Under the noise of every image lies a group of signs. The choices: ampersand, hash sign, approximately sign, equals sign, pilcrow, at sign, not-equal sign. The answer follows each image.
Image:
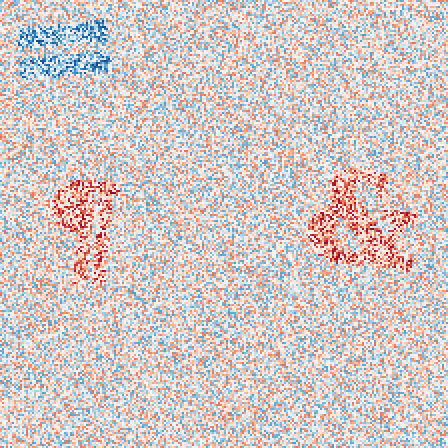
top left: blue equals sign; middle left: red pilcrow; middle right: red ampersand
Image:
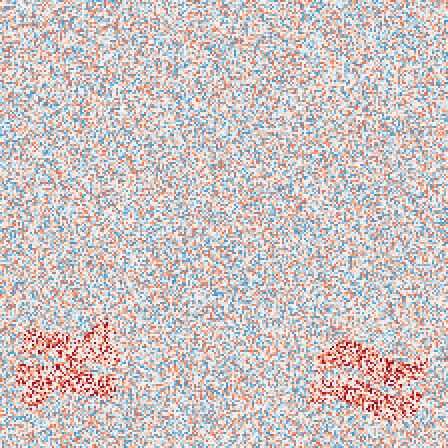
bottom left: red not-equal sign; bottom right: red approximately sign
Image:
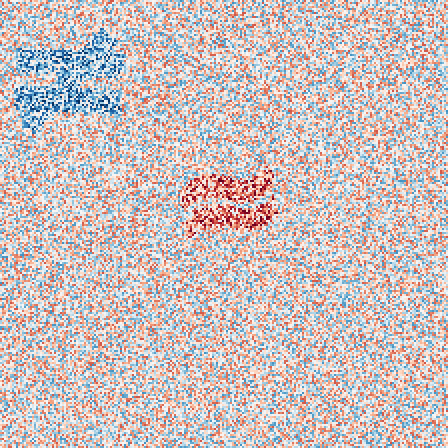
top left: blue not-equal sign; centre: red approximately sign
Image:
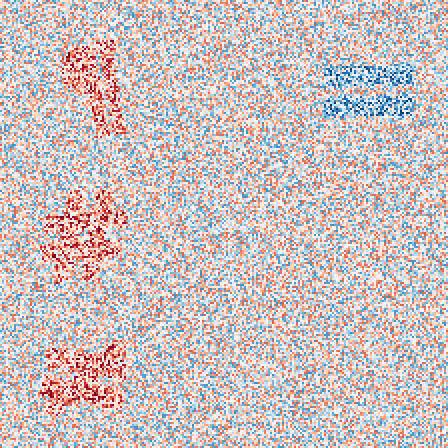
top left: red pilcrow; top right: blue equals sign; middle left: red hash sign; bottom left: red not-equal sign
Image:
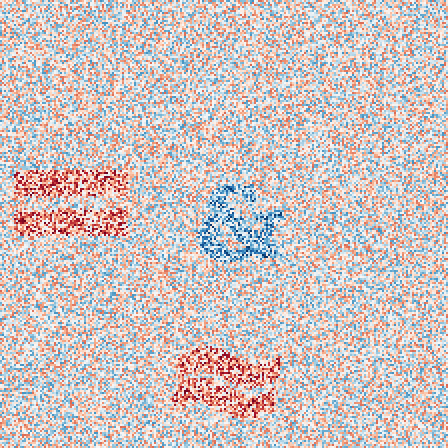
middle left: red equals sign; centre: blue ampersand; bottom middle: red approximately sign
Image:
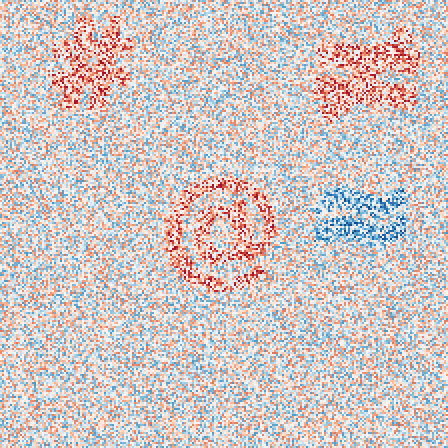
top left: red hash sign; top right: red not-equal sign; centre: red at sign; middle right: blue approximately sign
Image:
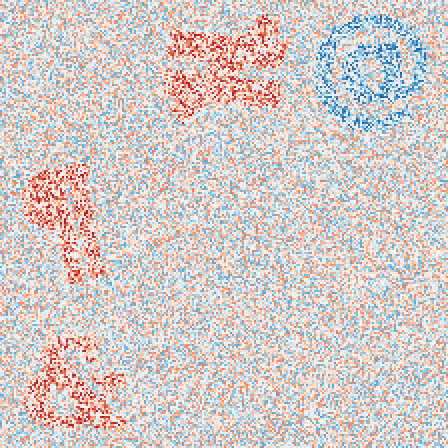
top middle: red not-equal sign; top right: blue at sign; middle left: red pilcrow; bottom left: red ampersand
